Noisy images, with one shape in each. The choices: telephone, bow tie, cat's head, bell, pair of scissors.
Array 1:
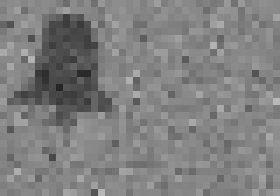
bell
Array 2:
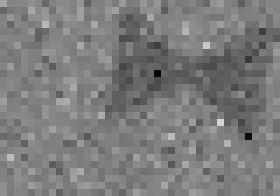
bow tie
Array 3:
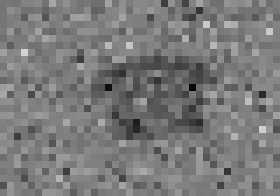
telephone
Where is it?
centre
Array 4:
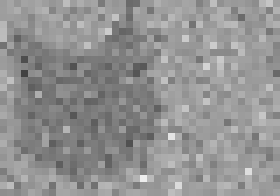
cat's head
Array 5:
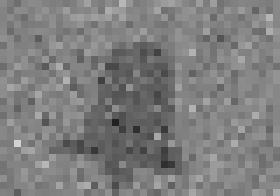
bell
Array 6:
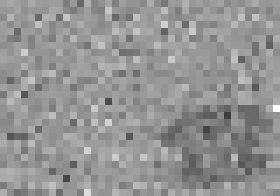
telephone
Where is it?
bottom right
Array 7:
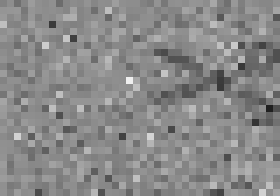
pair of scissors
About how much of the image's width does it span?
half
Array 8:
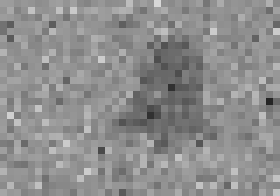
bell
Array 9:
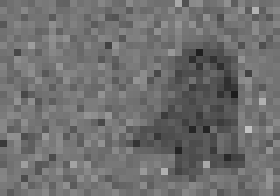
bell
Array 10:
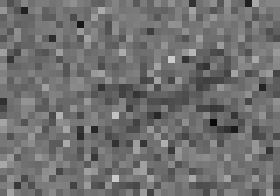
pair of scissors
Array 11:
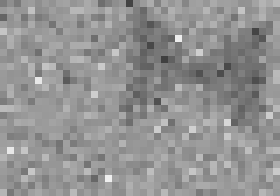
bow tie
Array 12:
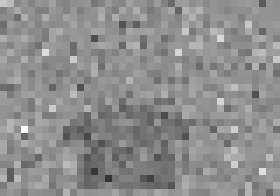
telephone
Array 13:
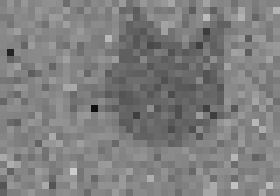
cat's head
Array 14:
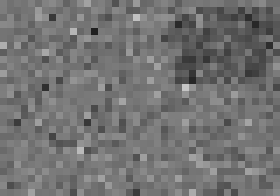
telephone
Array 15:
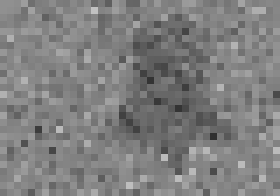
bell
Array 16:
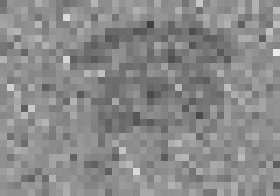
telephone
